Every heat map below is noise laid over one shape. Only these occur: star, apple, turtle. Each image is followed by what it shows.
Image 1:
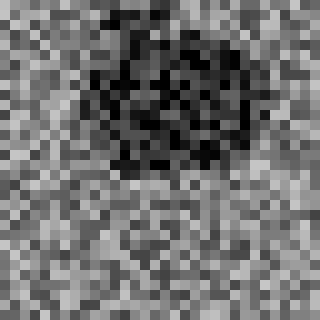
dark apple
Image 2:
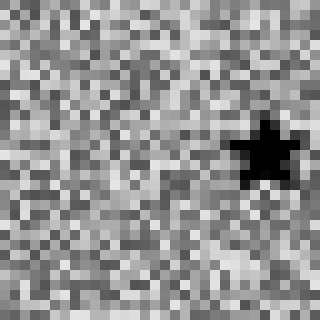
dark star, middle right
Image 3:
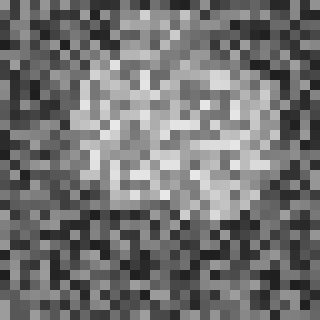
light apple
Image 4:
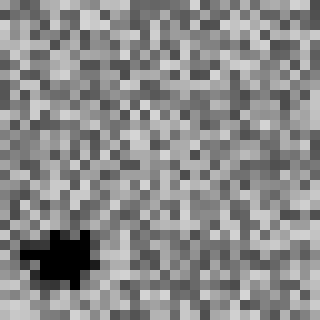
dark turtle, bottom left
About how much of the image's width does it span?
a quarter
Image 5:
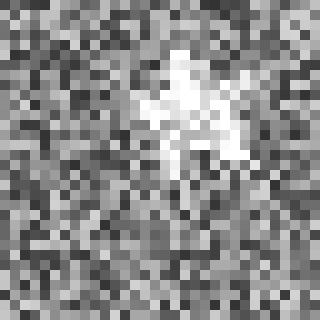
light star
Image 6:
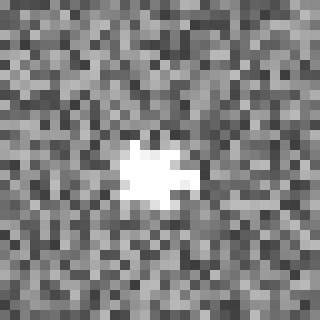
light turtle, centre
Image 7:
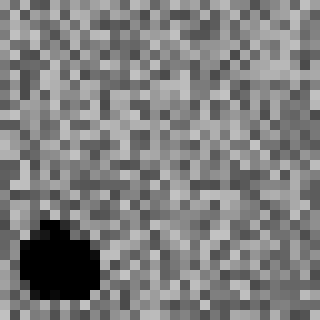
dark apple, bottom left
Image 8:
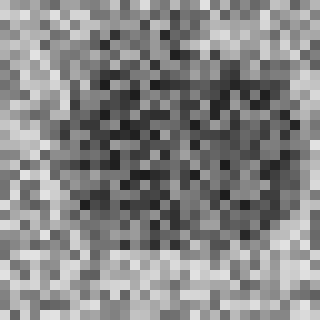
dark apple
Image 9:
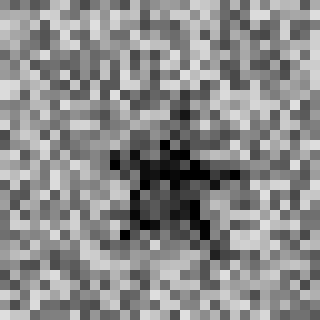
dark star
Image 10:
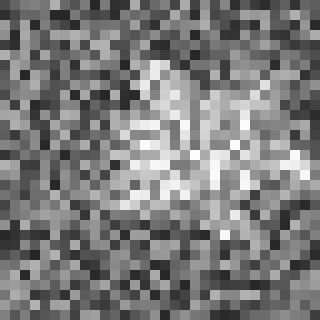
light turtle
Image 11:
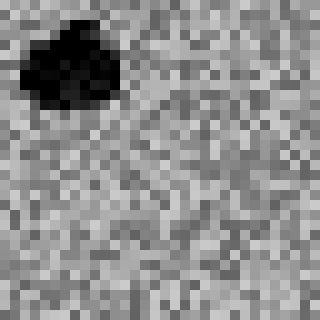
dark apple, top left
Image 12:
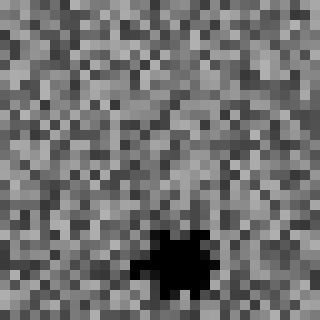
dark turtle, bottom middle
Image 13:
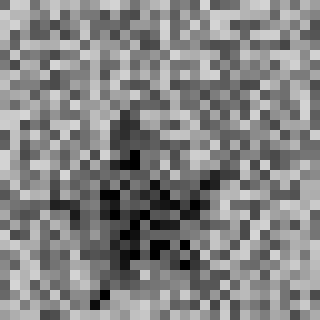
dark star
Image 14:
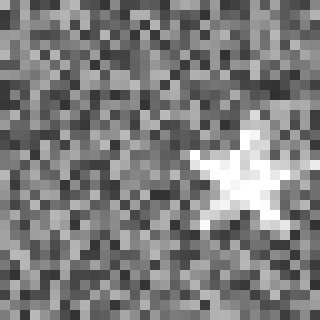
light star, middle right
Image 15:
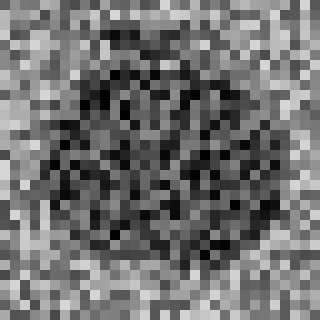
dark apple
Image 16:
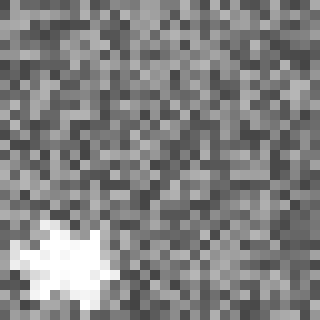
light turtle, bottom left
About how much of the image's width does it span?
a third
